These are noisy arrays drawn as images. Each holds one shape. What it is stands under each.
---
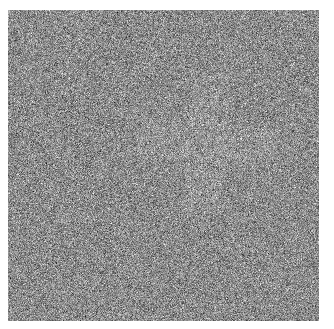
cross
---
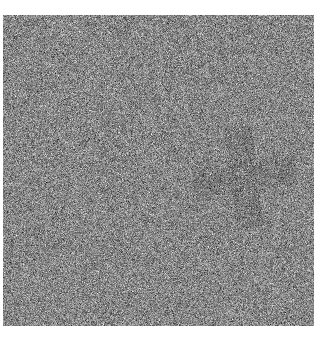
cross
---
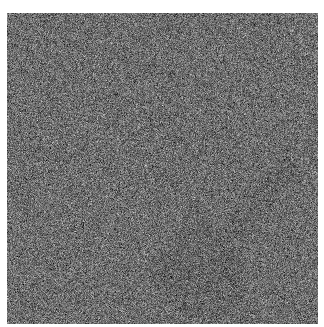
lollipop
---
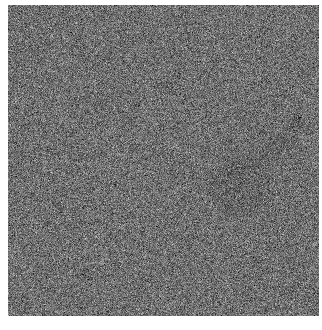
lollipop
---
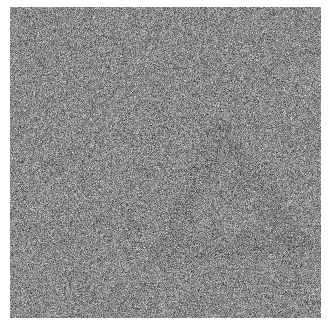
triangle frame
